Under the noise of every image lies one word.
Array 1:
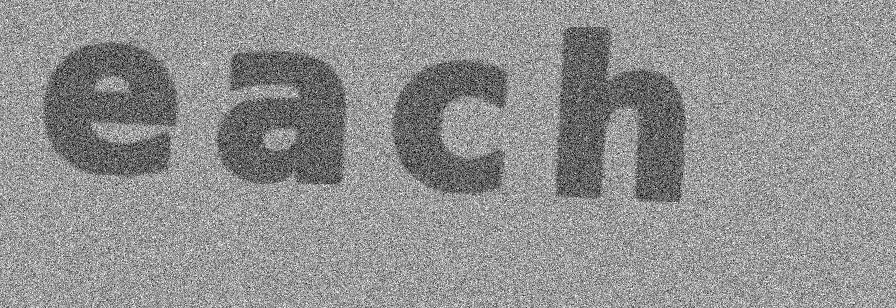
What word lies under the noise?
each
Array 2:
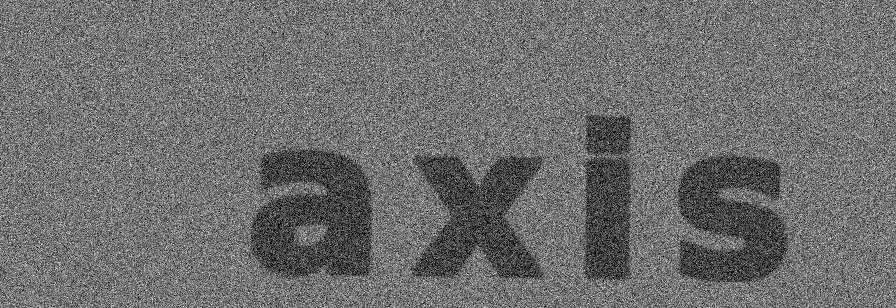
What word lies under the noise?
axis
